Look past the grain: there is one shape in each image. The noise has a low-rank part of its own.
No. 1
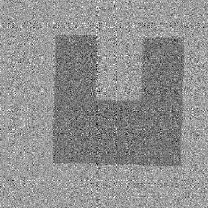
square with a notch
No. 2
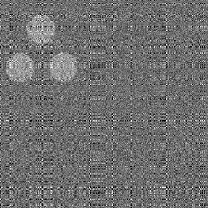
three dots
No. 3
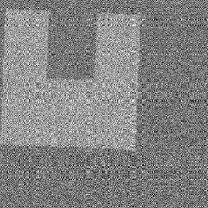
square with a notch
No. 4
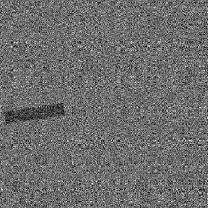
bar
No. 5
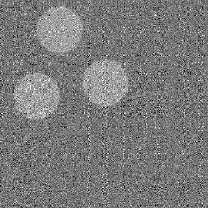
three dots
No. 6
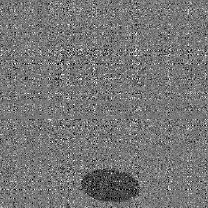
ellipse
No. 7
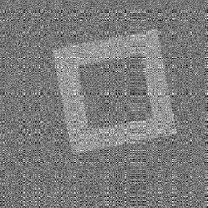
square frame
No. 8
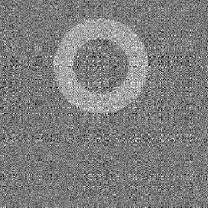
ring
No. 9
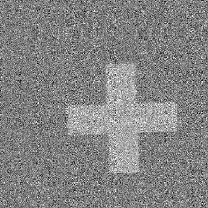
cross
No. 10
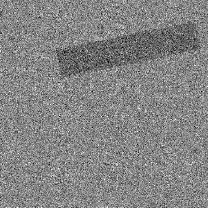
bar
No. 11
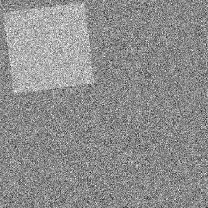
square
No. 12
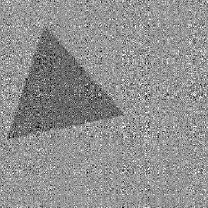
triangle
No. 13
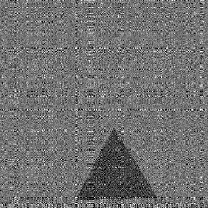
triangle
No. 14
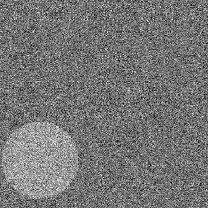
disc
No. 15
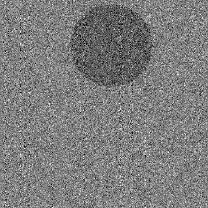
disc
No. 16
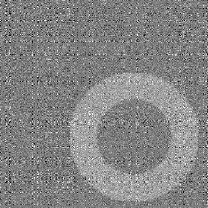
ring
